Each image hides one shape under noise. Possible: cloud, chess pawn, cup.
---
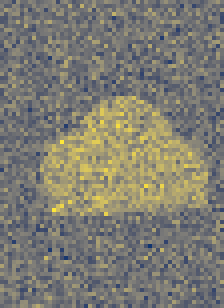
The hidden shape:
cloud
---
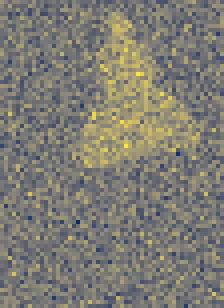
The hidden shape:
chess pawn
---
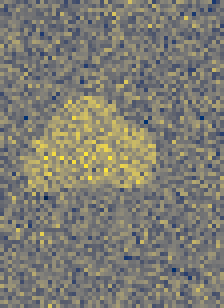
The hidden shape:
cloud
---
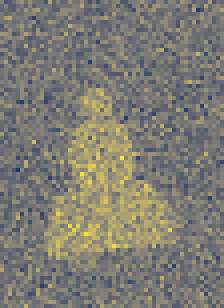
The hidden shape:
chess pawn
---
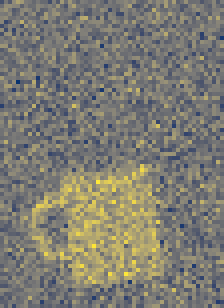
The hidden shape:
cup
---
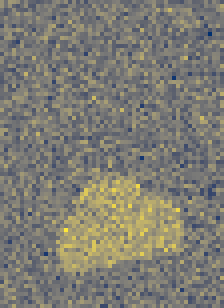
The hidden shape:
cloud
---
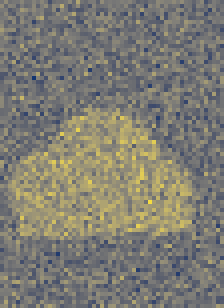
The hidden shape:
cloud
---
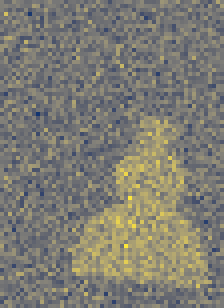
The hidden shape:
chess pawn
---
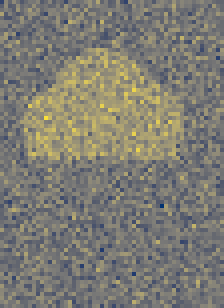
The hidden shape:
cloud
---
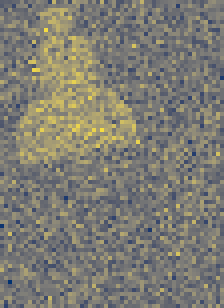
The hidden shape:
chess pawn
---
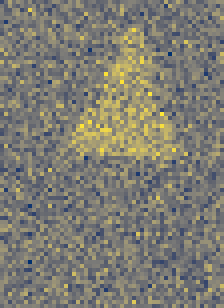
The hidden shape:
chess pawn
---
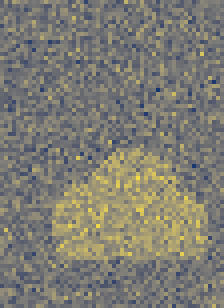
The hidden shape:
cloud
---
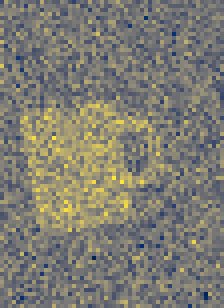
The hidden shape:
cup
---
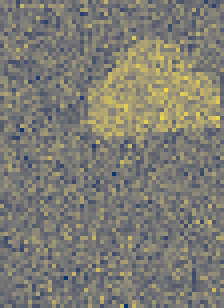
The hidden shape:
cloud
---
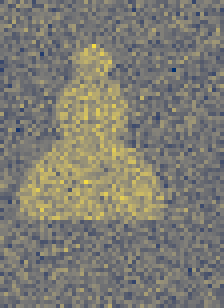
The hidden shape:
chess pawn
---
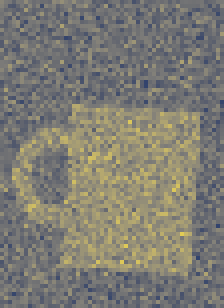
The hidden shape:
cup
